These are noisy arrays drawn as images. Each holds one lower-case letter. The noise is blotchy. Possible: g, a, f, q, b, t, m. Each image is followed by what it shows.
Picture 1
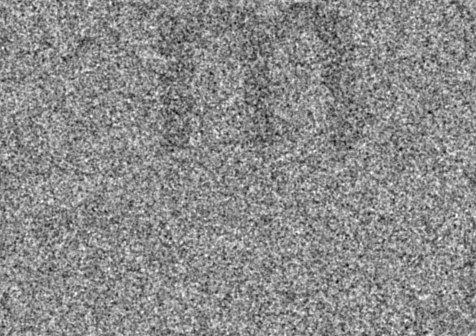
dark m, top middle
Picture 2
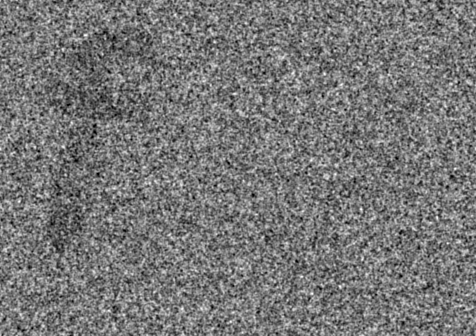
dark f
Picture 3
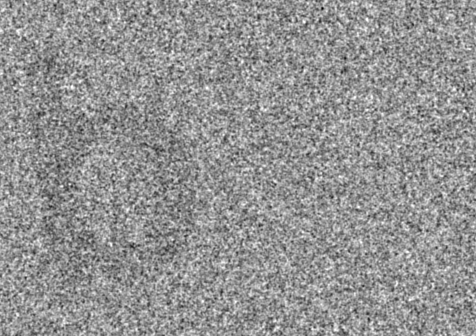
dark b
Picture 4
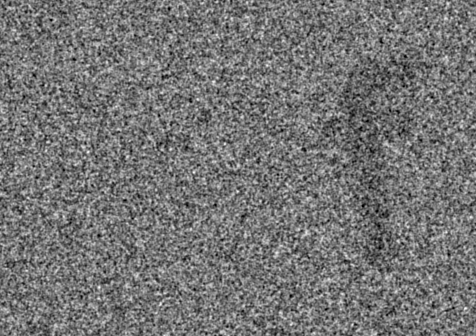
dark f
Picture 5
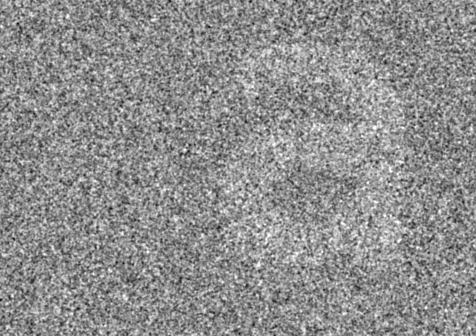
light a
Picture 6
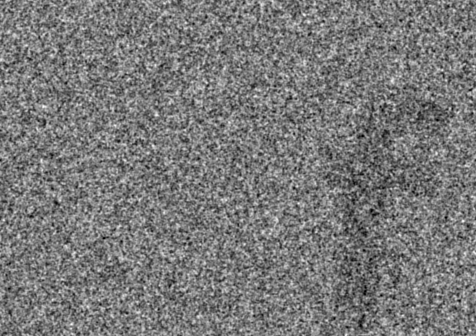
dark f
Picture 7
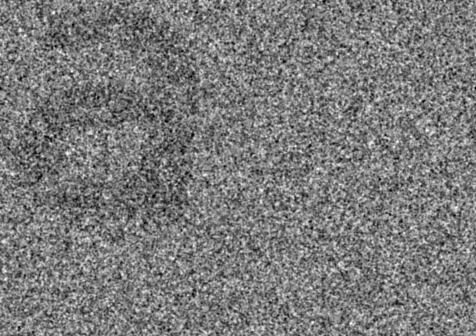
dark a
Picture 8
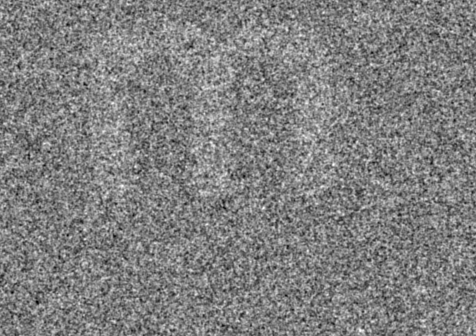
light m
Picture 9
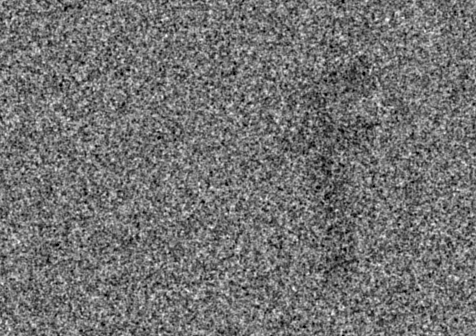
dark f
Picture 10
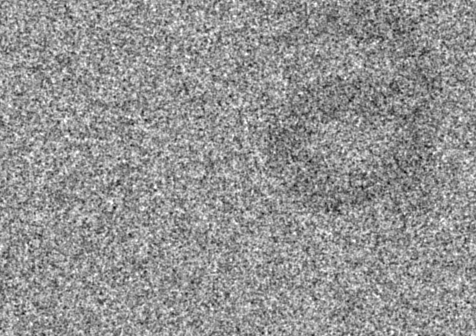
dark a
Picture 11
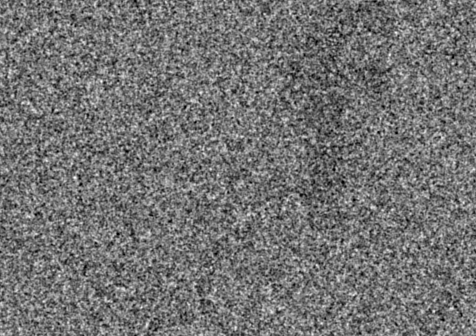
dark f
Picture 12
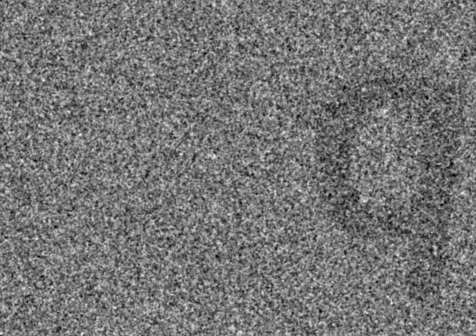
dark q
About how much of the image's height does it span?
two thirds
